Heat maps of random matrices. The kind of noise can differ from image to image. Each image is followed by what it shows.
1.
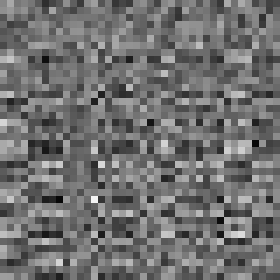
low rank plus noise
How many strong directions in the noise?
one
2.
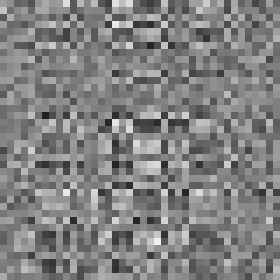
low rank plus noise
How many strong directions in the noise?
one
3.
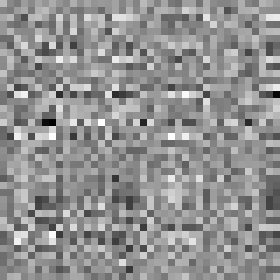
low rank plus noise
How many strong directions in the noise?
two
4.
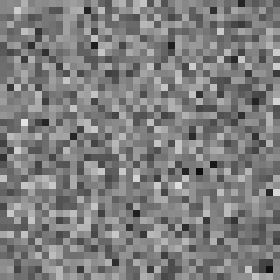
independent entries
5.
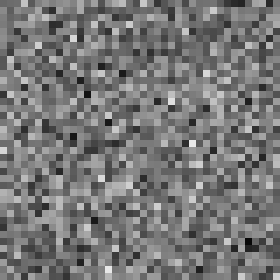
independent entries
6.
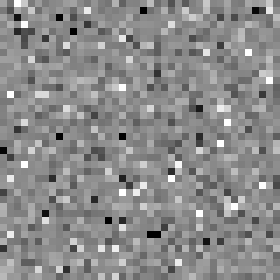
heavy tails
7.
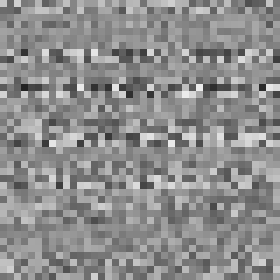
rows of uneven size
